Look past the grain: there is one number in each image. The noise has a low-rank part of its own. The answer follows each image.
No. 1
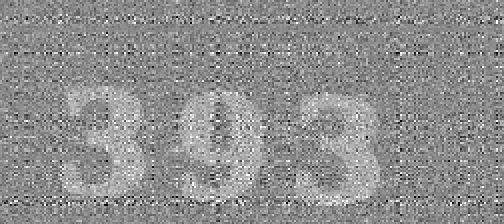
393
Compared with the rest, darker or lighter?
lighter
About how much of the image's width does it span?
two thirds
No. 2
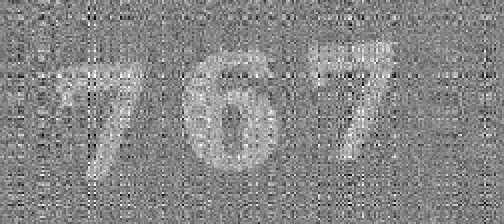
767
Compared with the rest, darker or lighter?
lighter
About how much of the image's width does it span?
two thirds
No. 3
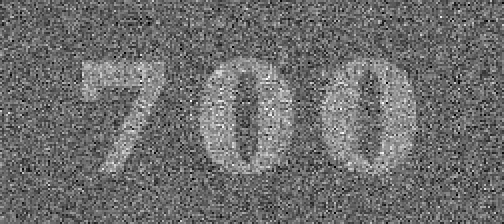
700
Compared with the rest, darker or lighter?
lighter
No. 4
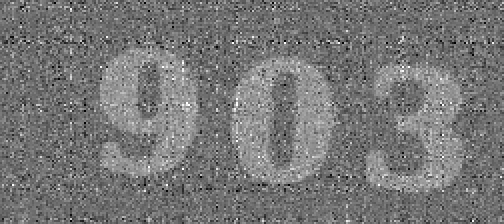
903
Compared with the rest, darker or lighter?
lighter
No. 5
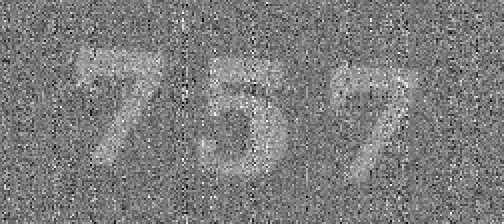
757
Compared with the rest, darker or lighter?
lighter
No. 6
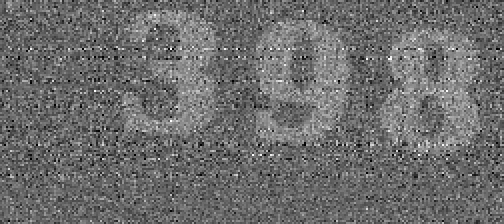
398
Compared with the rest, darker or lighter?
lighter
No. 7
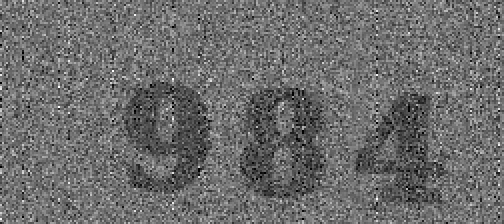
984
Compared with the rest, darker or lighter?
darker
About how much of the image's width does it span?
two thirds
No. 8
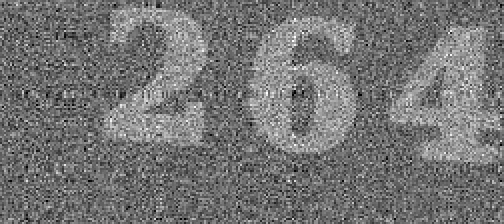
264
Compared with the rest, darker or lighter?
lighter
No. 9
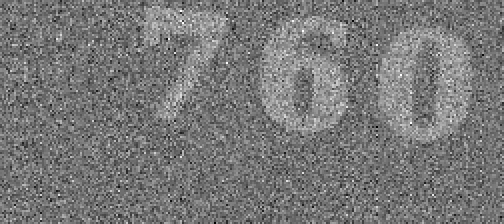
760
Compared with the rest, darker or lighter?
lighter
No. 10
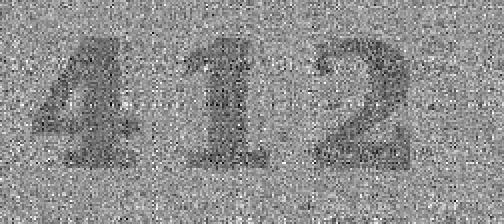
412
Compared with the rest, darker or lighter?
darker
